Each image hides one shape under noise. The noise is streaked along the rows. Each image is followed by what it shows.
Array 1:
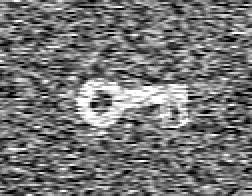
light key, centre
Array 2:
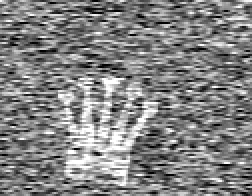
light chess queen
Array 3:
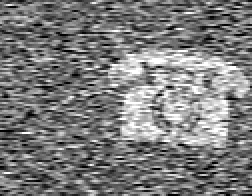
light telephone
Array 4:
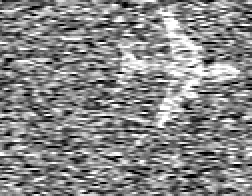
light airplane
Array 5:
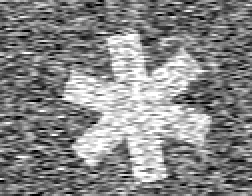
light asterisk
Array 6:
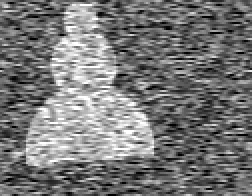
light chess pawn
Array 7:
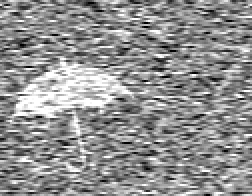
light umbrella
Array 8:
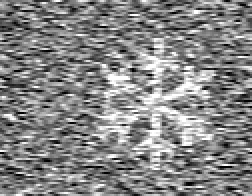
light snowflake
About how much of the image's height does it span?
two thirds
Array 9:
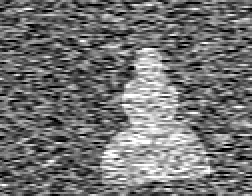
light chess pawn
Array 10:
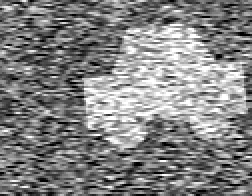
light car
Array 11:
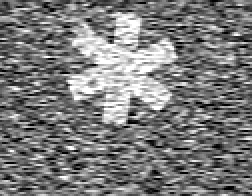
light asterisk
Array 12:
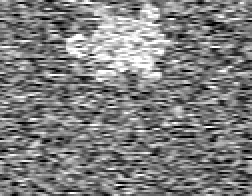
light turtle, top middle
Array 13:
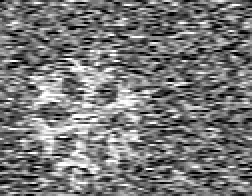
light snowflake
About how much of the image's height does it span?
two thirds
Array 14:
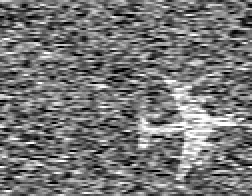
light airplane
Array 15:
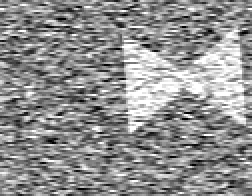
light bow tie
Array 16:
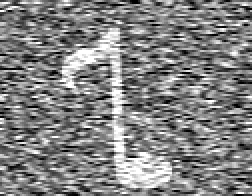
light musical note
